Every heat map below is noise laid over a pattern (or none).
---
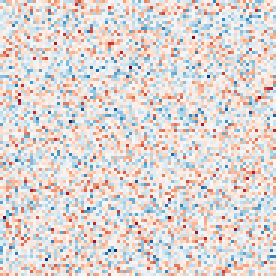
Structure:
horizontal stripes
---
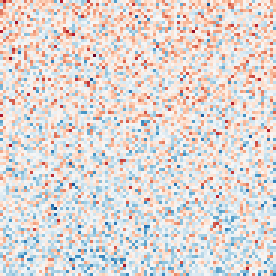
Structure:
a smooth slope
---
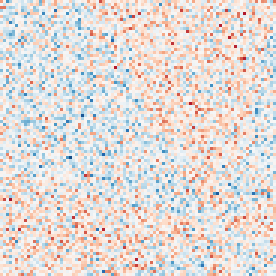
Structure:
spokes from one point
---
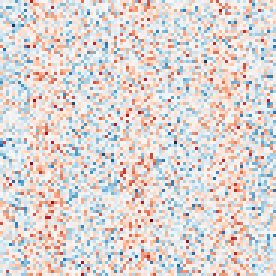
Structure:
vertical stripes
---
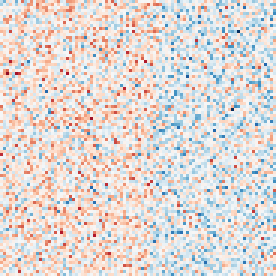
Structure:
a sharp edge
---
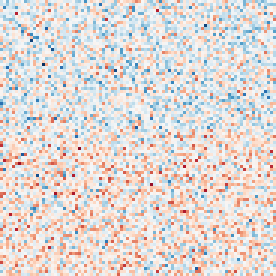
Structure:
a sharp edge
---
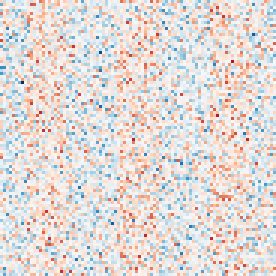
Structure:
vertical stripes
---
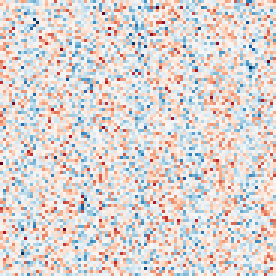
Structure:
vertical stripes
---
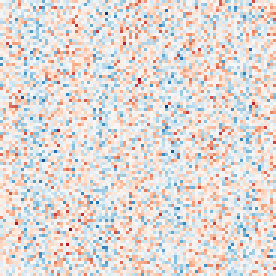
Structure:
vertical stripes
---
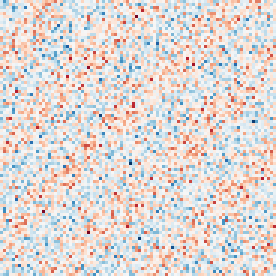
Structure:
diagonal stripes
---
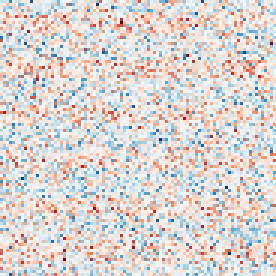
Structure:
horizontal stripes
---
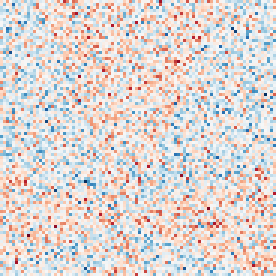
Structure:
spokes from one point
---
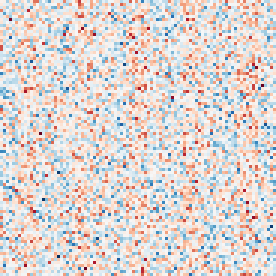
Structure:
vertical stripes
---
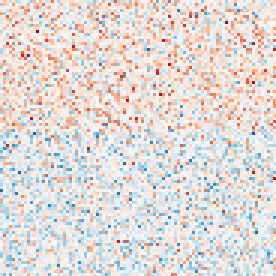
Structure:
a sharp edge
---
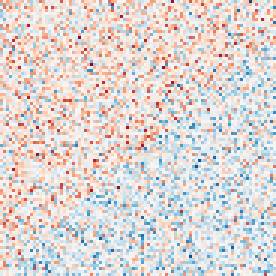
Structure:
a sharp edge
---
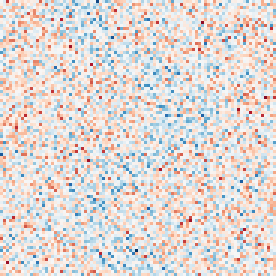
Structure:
a wavy band
